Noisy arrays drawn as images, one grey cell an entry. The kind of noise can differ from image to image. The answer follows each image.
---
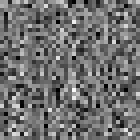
low rank plus noise
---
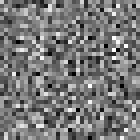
low rank plus noise
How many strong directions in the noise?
three or four
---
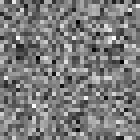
low rank plus noise
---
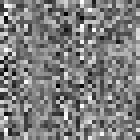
columns of uneven size
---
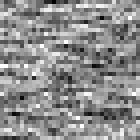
streaked along the rows
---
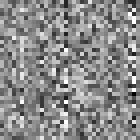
columns of uneven size
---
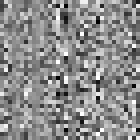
columns of uneven size
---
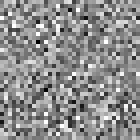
low rank plus noise
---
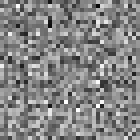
low rank plus noise
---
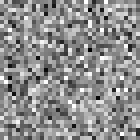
independent entries
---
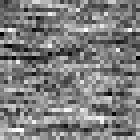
streaked along the rows
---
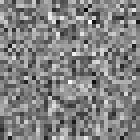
low rank plus noise
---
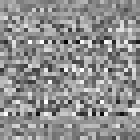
rows of uneven size
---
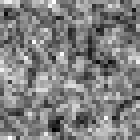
blotchy
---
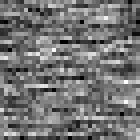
streaked along the rows
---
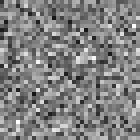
independent entries
